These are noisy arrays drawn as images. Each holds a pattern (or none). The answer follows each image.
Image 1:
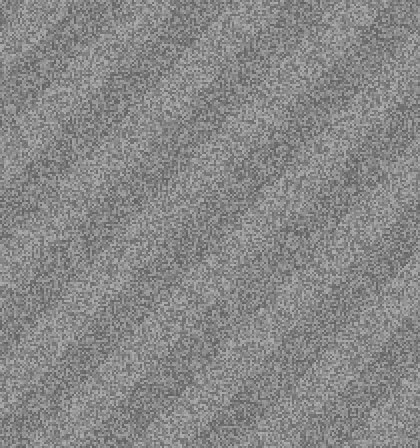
diagonal stripes
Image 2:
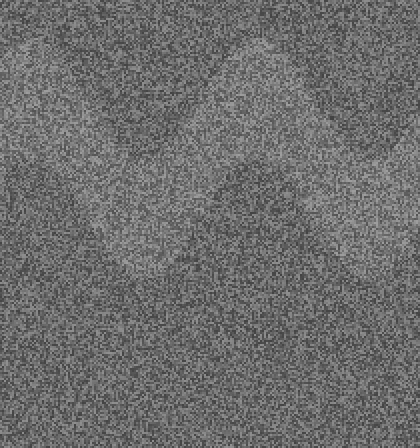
a wavy band
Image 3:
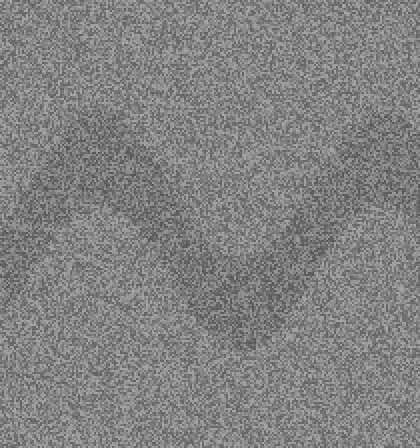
a wavy band
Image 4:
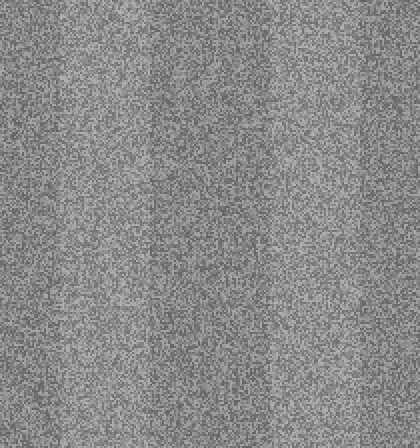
vertical stripes
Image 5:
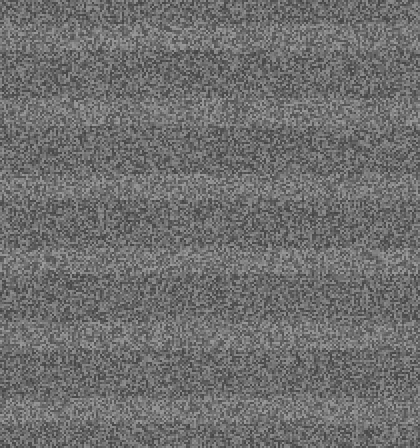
horizontal stripes
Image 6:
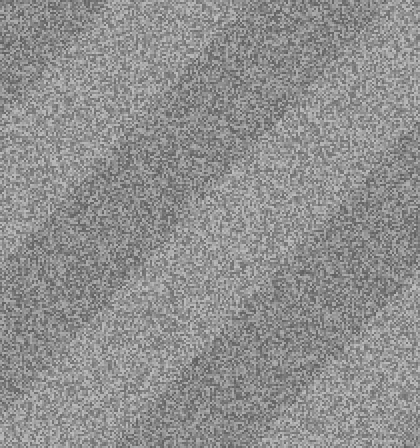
diagonal stripes
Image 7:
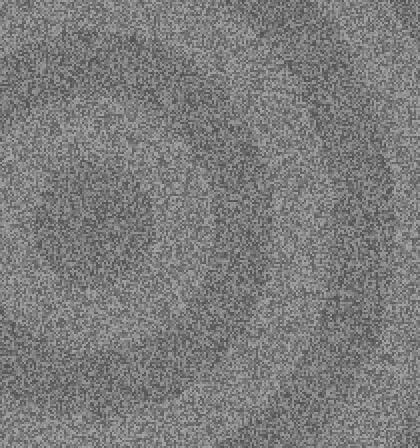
rings round one point
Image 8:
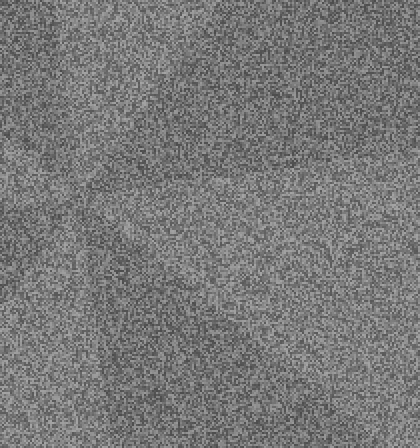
spokes from one point
